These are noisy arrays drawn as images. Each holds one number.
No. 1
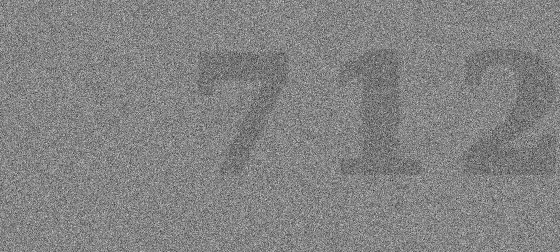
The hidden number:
712
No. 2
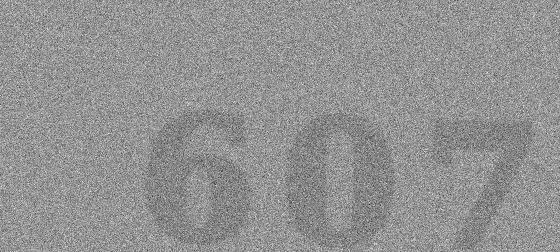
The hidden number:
607
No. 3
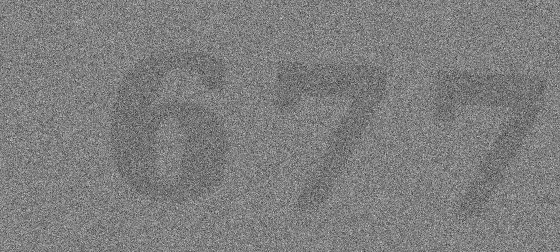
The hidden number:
677
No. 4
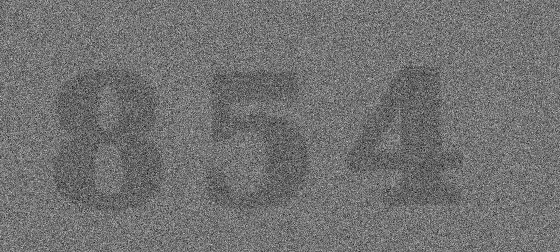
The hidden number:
854
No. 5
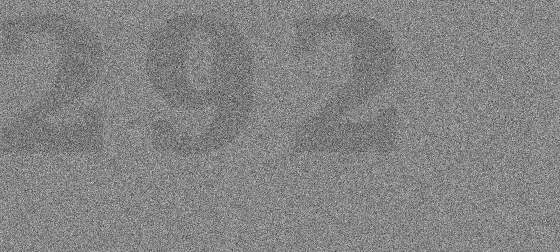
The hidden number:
292
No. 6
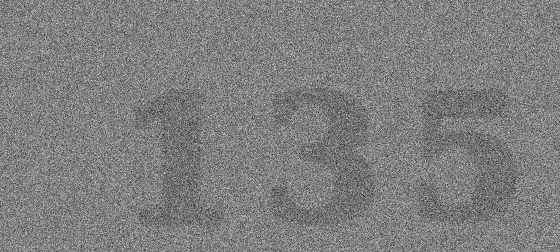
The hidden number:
135
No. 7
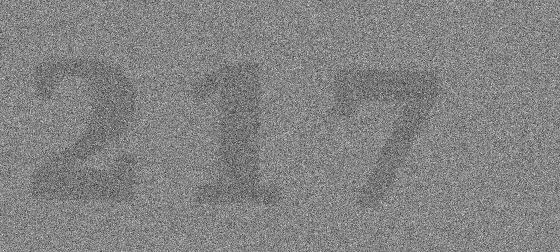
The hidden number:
217
